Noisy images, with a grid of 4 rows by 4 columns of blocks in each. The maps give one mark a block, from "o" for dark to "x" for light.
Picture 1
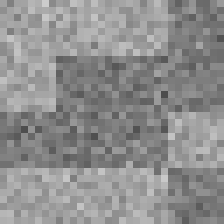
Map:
x x x o
x o o o
o o o x
x x x o
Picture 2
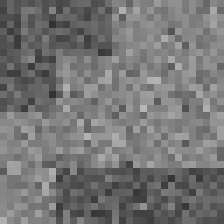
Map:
o o x x
o x x x
x x x x
x o o o
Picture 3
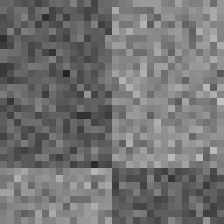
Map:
o o x x
o o x x
o o x x
x x o o
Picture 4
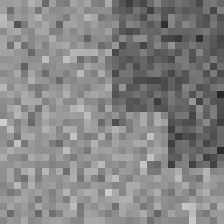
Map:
x x o o
x x o o
x x x o
x x x x
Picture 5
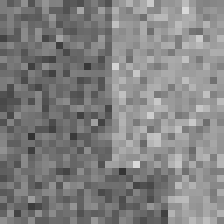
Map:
o o x x
o o x x
o o x x
o o o x
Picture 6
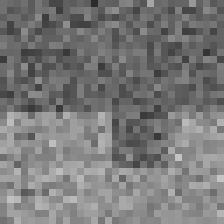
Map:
o o o o
o o o o
x x o x
x x x x
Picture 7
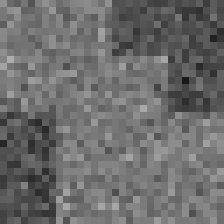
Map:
x x o o
x x x o
o x x x
o x x x
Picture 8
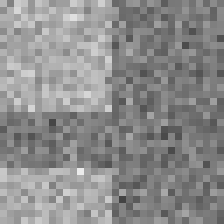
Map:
x x o o
x x o o
o o o o
x x o o
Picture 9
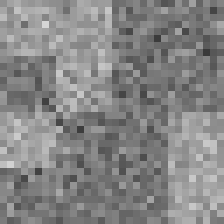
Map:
x x o o
o x o o
x o o x
o o o x
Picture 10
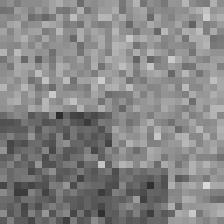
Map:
x x x x
x x x x
o o x x
o o o x
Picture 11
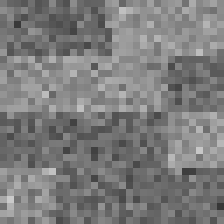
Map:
o o x x
x x x o
o o o x
x o o o
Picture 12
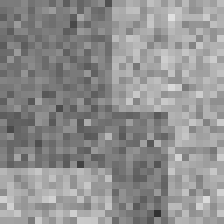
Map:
o o x x
o o x x
o o o x
x x o x
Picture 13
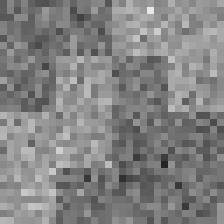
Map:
o o x x
o x o x
x x o o
x o o o
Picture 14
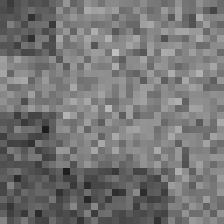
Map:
o x x x
x x x x
o x x x
o o o x
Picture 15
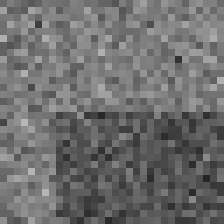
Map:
x x x x
x x x x
x o o o
x o o o
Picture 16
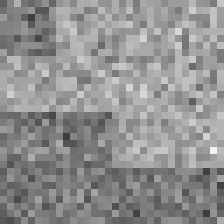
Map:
o x x x
x x x x
o o x x
o o o o
